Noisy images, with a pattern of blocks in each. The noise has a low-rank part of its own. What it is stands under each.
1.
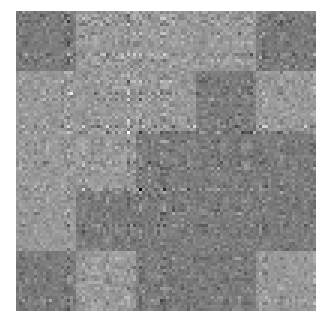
mirrored about the diagonal from the top left
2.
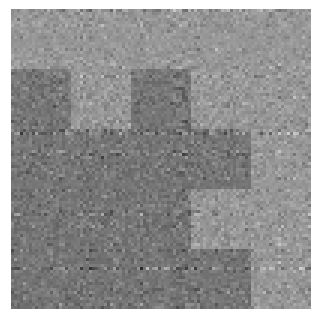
mirrored about the diagonal from the bottom left
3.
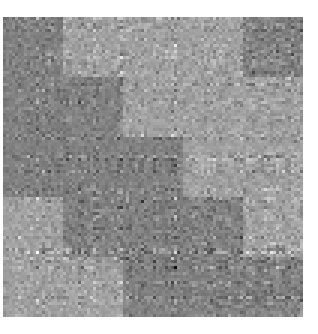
mirrored about the diagonal from the bottom left
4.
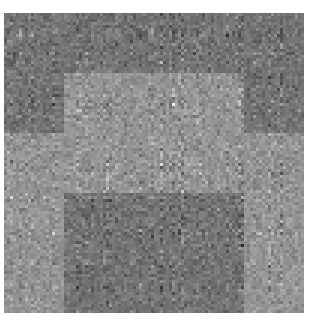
left and right mirror each other
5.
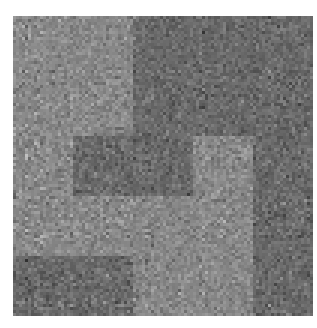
no symmetry
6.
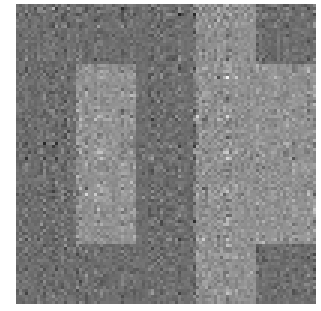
top and bottom mirror each other
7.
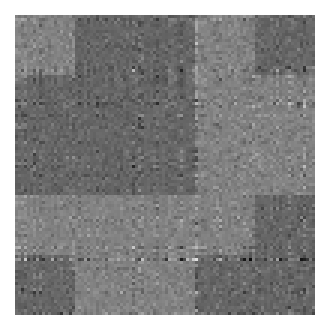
mirrored about the diagonal from the top left
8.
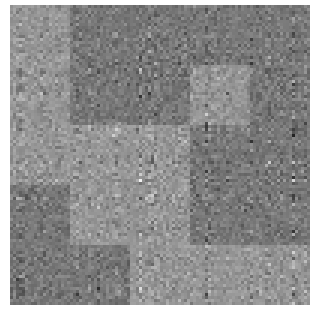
mirrored about the diagonal from the bottom left
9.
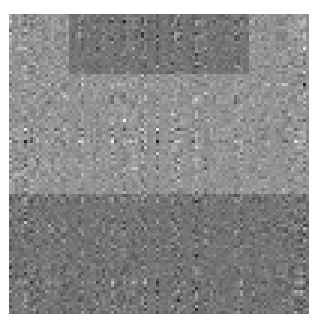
left and right mirror each other
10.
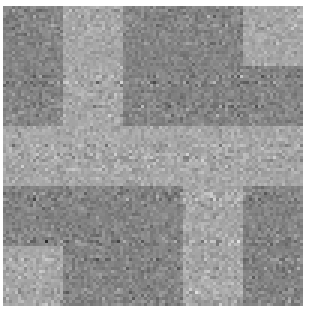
the same after a half turn
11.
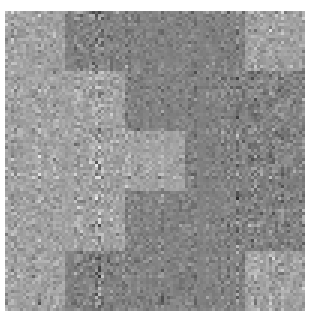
top and bottom mirror each other
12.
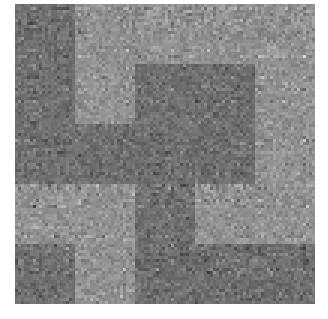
mirrored about the diagonal from the bottom left
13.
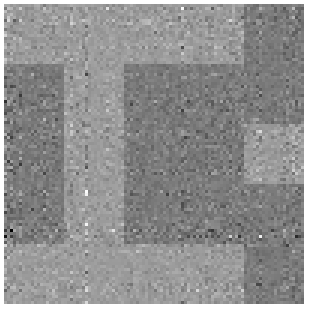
top and bottom mirror each other
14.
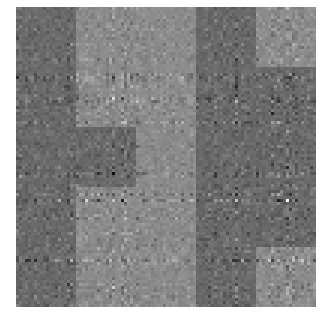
top and bottom mirror each other
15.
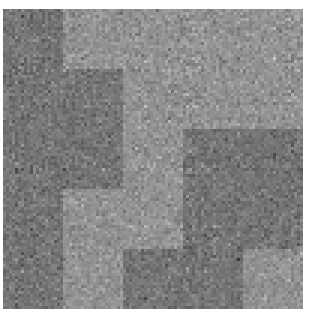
no symmetry
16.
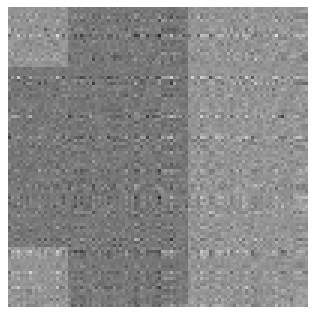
top and bottom mirror each other
